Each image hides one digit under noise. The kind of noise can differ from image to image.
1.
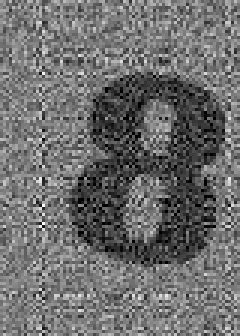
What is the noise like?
low rank plus noise
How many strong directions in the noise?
two
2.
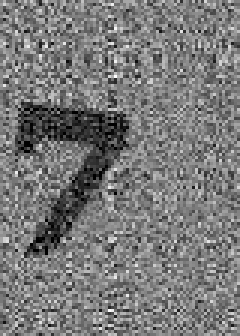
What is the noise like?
low rank plus noise
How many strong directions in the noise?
three or four
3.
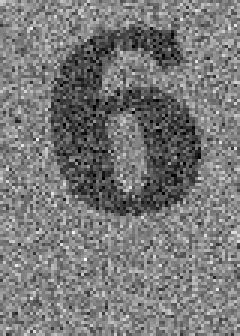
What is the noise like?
independent entries
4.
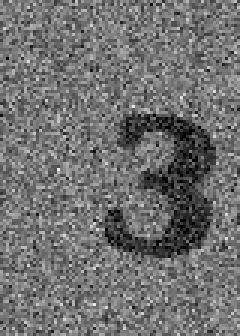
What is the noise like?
independent entries
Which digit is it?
3
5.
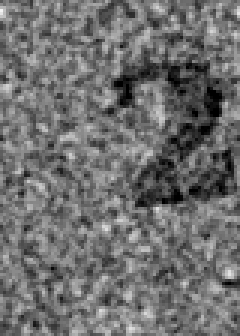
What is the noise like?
blotchy
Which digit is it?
2
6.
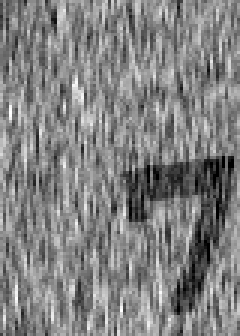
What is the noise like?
streaked along the columns
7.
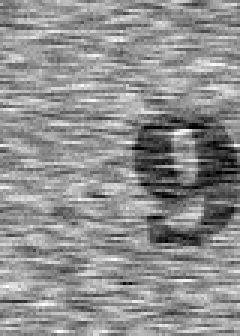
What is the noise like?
streaked along the rows
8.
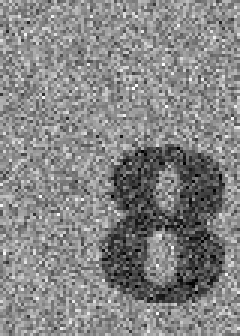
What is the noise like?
independent entries
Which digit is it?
8
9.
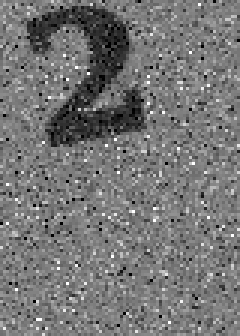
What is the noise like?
heavy tails
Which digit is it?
2
